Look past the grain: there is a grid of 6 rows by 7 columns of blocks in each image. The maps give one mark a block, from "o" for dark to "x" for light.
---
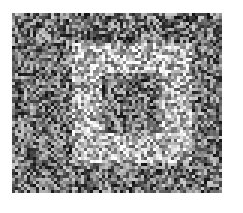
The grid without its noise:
o o o o o o o
o o x x x x o
o o x o o x o
o o x o o x o
o o x x x x o
o o o o o o o
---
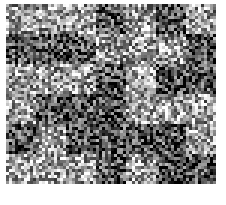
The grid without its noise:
x x x o x o x
o o o x x x o
x x x o x o o
x o o o x x x
o x o o o o x
x x x o x o o
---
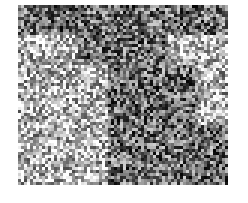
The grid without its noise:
o o o o o o o
x x o o o x x
x x x o o o x
x x x o o o x
x x x o o o o
x x x o o o o
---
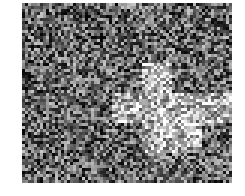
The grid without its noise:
o o o o o o o
o o o o o o o
o o o o x o o
o o o x x x x
o o o o x x o
o o o o o o o
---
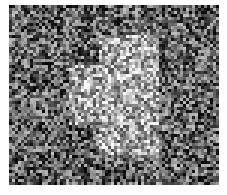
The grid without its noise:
o o o o o o o
o o o x x o o
o o x x x o o
o o x x x o o
o o o x x o o
o o o o o o o
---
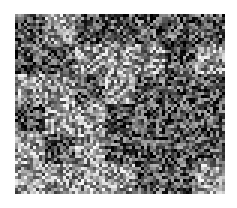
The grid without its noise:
o x o o o o o
o o x x x o x
x x o x o o o
o x x o o o o
x o x o o o o
x x x x o o x
